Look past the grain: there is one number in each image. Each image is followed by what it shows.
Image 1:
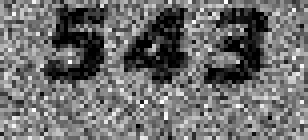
543
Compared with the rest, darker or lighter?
darker
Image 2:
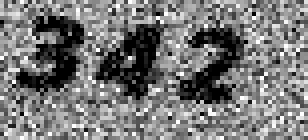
342
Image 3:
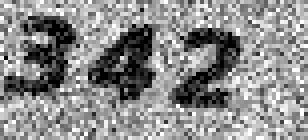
342
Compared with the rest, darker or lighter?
darker
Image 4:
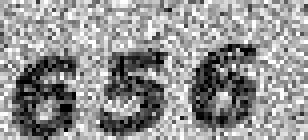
656
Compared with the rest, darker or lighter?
darker
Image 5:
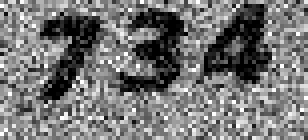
734
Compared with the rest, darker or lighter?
darker
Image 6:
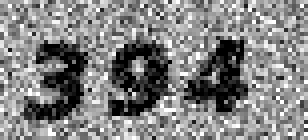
394
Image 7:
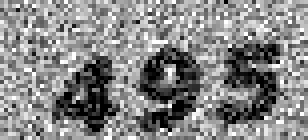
495
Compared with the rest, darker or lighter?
darker
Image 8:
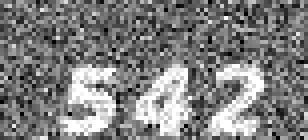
542
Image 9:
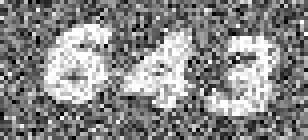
643
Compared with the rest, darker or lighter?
lighter
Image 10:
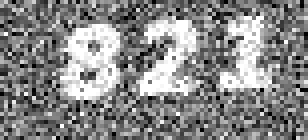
821
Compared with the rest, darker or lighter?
lighter
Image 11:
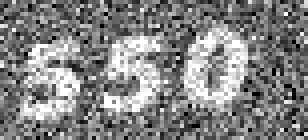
550
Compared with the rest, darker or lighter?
lighter
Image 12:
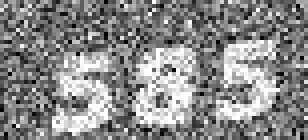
585
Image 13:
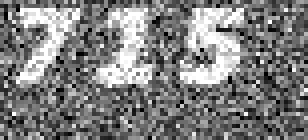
715
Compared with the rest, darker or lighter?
lighter
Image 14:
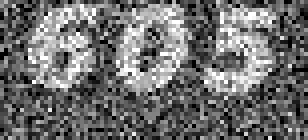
605
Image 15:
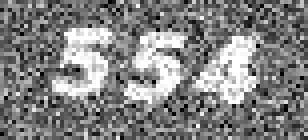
554
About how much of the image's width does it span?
two thirds
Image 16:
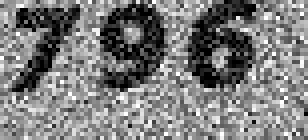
796
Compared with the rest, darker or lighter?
darker
